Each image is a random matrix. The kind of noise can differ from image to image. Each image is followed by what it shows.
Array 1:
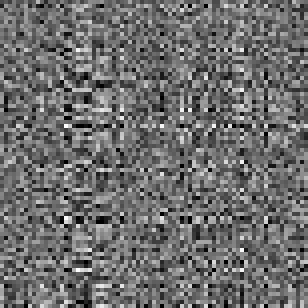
low rank plus noise
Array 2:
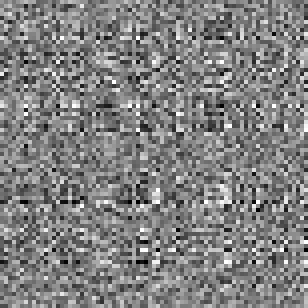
low rank plus noise
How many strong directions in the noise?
two
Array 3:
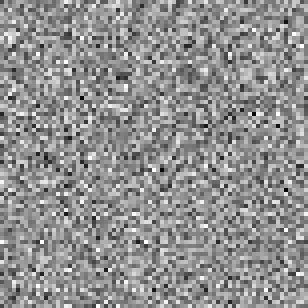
low rank plus noise
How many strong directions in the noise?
five to eight
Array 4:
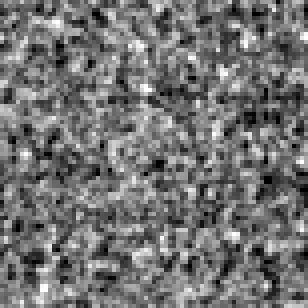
blotchy
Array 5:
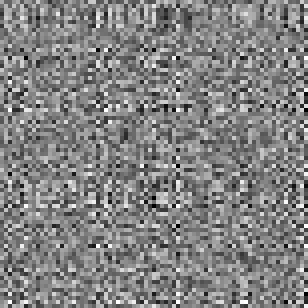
low rank plus noise
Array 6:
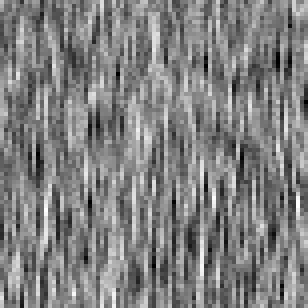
streaked along the columns
